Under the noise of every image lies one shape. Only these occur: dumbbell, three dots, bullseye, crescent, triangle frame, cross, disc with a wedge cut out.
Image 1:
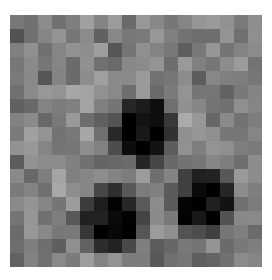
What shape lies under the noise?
three dots
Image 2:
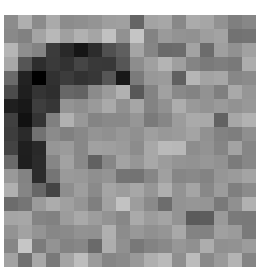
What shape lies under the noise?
crescent
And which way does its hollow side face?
down and right
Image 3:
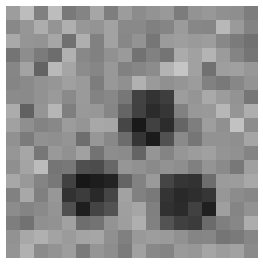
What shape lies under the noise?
three dots
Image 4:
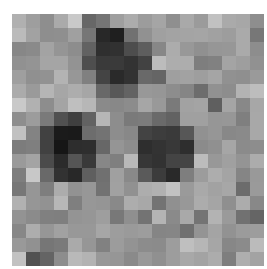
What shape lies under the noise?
three dots
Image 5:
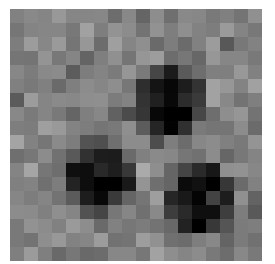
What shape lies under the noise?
three dots
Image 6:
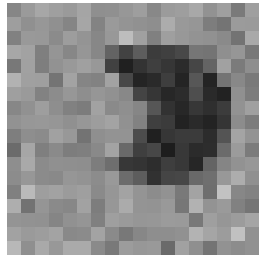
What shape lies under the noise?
disc with a wedge cut out
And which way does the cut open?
left
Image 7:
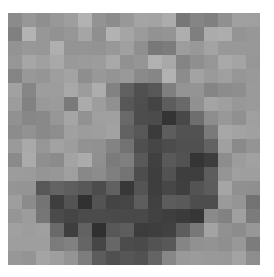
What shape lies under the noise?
disc with a wedge cut out
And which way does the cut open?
up and left
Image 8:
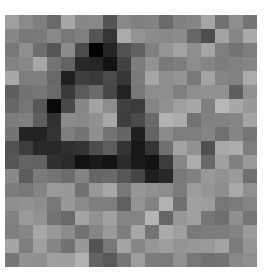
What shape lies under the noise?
triangle frame
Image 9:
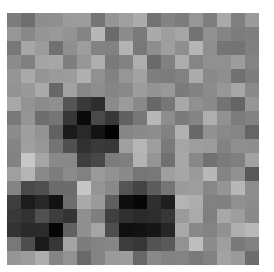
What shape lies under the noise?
three dots
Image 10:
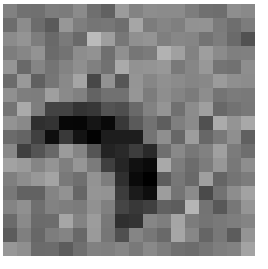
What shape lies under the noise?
crescent
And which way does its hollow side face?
down and left
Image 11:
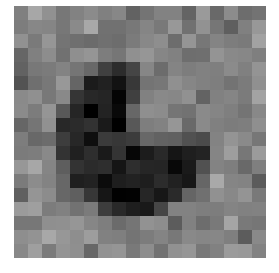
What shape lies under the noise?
disc with a wedge cut out
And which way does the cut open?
up and right
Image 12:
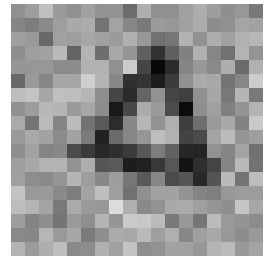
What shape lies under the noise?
triangle frame
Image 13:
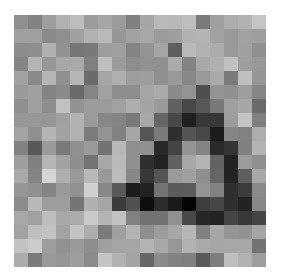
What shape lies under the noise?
triangle frame
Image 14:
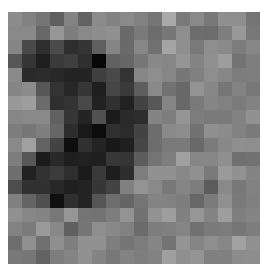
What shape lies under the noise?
disc with a wedge cut out
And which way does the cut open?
left
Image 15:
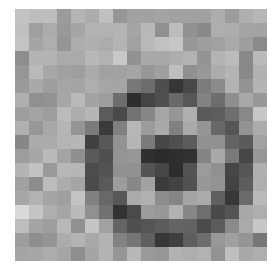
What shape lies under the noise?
bullseye
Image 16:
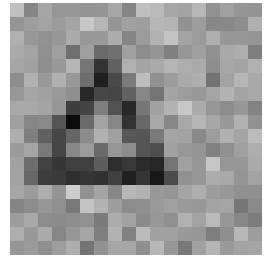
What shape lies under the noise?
triangle frame
